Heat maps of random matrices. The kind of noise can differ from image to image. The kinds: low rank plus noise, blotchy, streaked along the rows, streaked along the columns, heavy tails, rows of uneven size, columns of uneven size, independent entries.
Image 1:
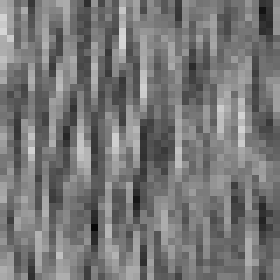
streaked along the columns
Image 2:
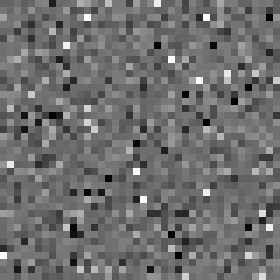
heavy tails
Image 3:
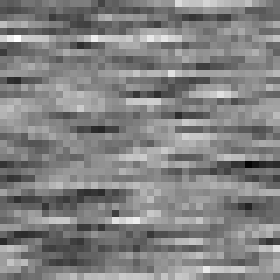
streaked along the rows
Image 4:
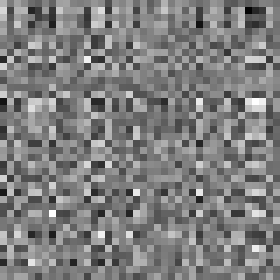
low rank plus noise
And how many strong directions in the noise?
one
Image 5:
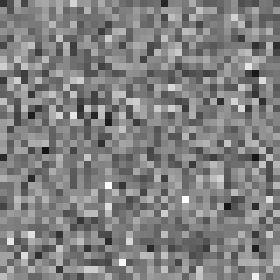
low rank plus noise
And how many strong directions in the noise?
five to eight
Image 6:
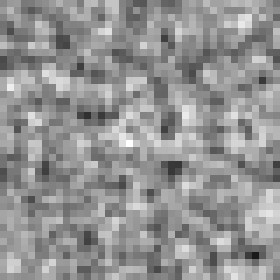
blotchy
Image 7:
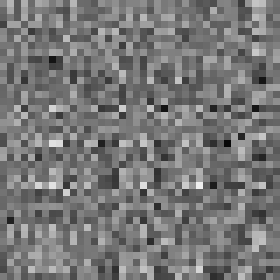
low rank plus noise
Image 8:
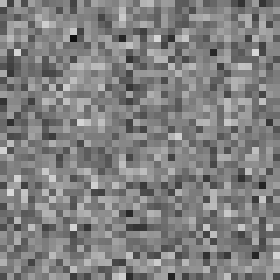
low rank plus noise
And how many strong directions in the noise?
five to eight
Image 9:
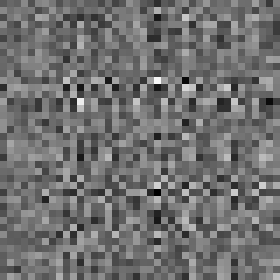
low rank plus noise
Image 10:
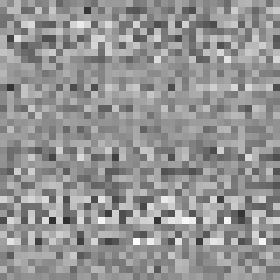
rows of uneven size
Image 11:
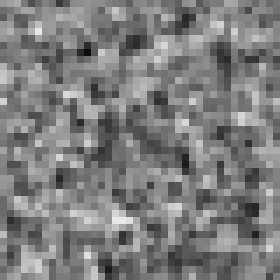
blotchy
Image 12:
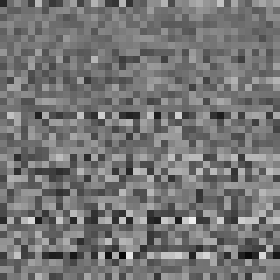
rows of uneven size
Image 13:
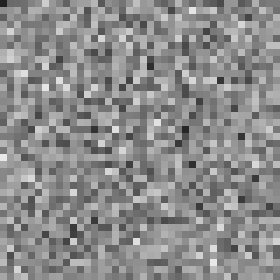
independent entries
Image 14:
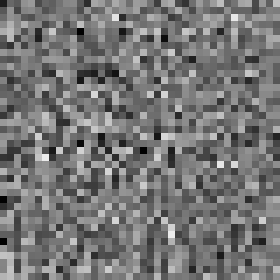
low rank plus noise
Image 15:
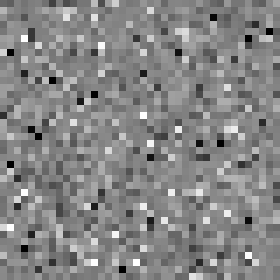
heavy tails
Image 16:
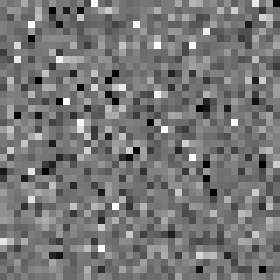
heavy tails
